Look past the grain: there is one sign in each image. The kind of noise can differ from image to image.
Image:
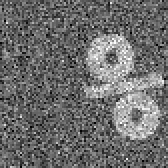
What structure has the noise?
independent entries
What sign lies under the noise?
percent sign
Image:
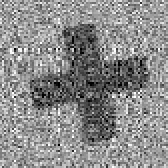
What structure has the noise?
low rank plus noise
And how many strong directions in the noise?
three or four
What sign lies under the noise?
plus sign
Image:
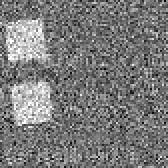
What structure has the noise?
low rank plus noise
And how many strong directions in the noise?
five to eight
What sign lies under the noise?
colon
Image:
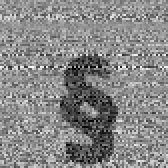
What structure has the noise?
rows of uneven size
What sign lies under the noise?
section sign
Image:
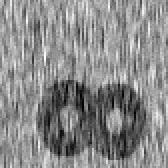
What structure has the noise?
streaked along the columns
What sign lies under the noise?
infinity sign
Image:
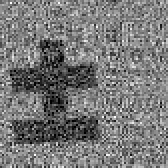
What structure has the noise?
low rank plus noise
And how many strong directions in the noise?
three or four
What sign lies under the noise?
plus-minus sign
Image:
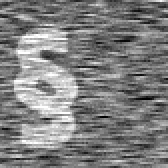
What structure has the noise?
streaked along the rows
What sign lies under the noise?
section sign
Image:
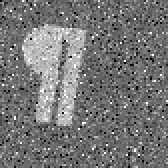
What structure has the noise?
heavy tails
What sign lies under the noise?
pilcrow
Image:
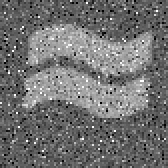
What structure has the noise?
heavy tails
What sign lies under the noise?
approximately sign
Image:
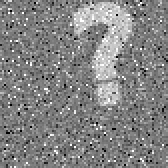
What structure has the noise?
heavy tails
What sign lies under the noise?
question mark
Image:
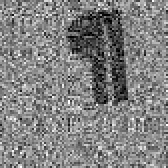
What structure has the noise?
low rank plus noise
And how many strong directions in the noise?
five to eight
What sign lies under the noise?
pilcrow
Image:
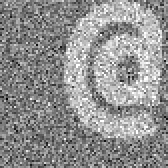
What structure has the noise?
independent entries
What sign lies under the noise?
at sign
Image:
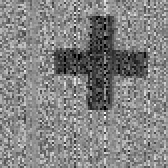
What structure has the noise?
columns of uneven size
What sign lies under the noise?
plus sign
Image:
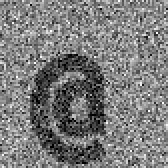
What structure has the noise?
independent entries
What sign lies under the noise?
at sign
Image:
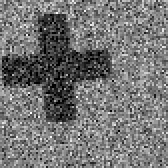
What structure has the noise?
independent entries
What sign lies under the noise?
plus sign
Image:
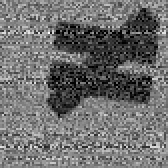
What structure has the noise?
rows of uneven size
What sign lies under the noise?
not-equal sign
